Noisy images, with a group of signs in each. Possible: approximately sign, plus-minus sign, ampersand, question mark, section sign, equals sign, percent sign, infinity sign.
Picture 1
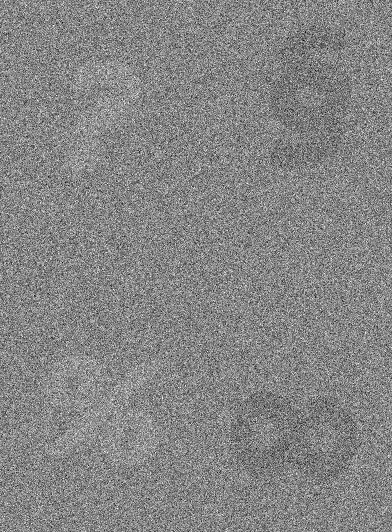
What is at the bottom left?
percent sign
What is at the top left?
question mark
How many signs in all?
4
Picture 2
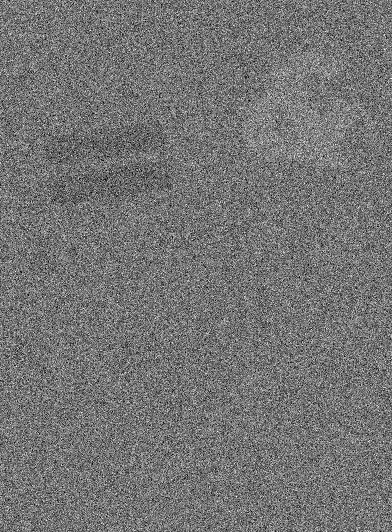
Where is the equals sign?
top left
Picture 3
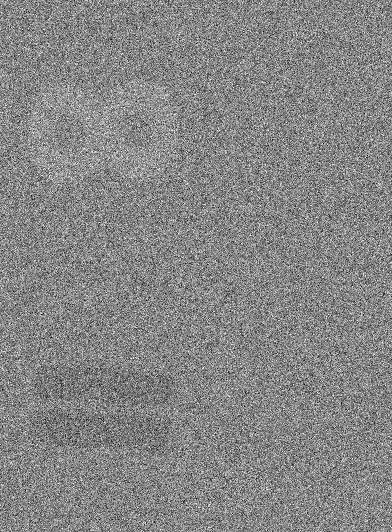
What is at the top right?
nothing
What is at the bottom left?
equals sign
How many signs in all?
2
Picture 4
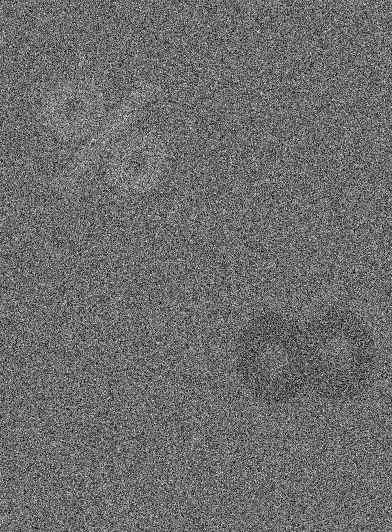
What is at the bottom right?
infinity sign
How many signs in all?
2
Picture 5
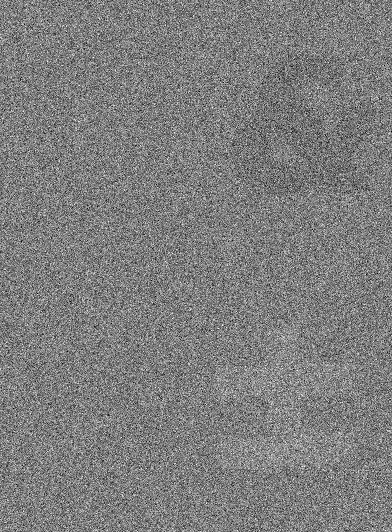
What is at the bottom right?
plus-minus sign
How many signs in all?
2
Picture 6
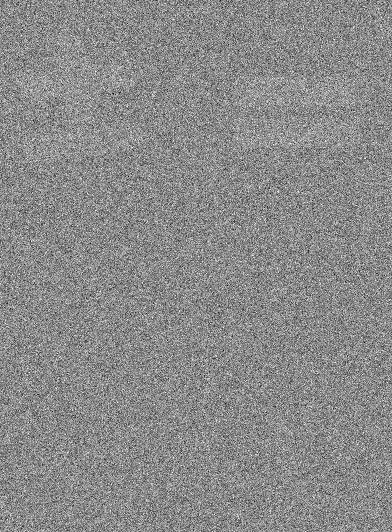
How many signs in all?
2
